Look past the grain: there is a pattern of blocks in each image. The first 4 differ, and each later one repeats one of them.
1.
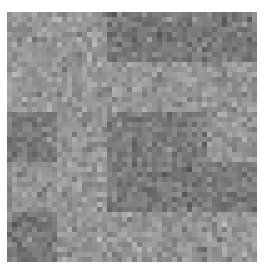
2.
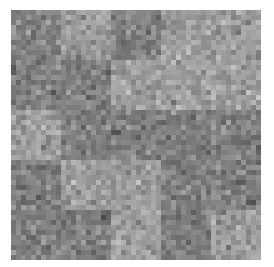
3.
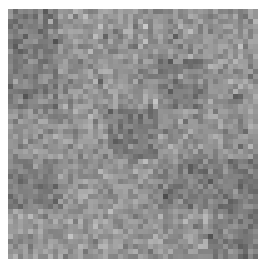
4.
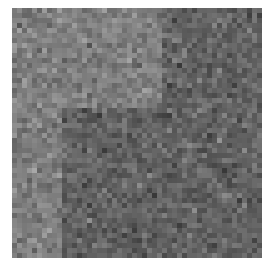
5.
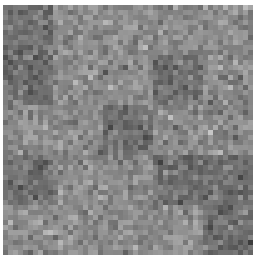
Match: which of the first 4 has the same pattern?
3
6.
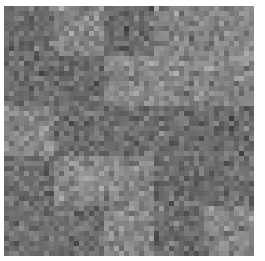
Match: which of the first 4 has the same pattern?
2
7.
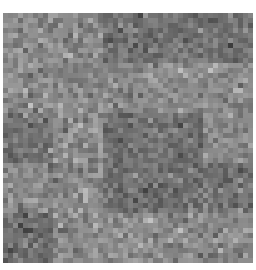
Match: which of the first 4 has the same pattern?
1
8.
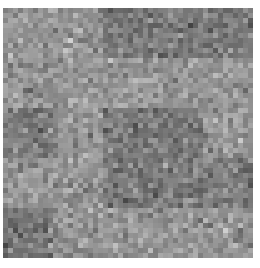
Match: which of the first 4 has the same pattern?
1
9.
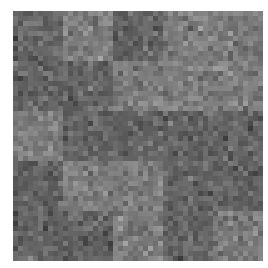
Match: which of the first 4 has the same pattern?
2
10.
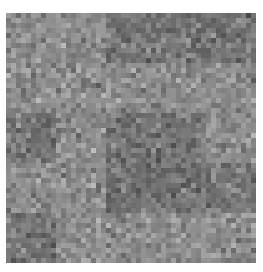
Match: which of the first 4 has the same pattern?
1
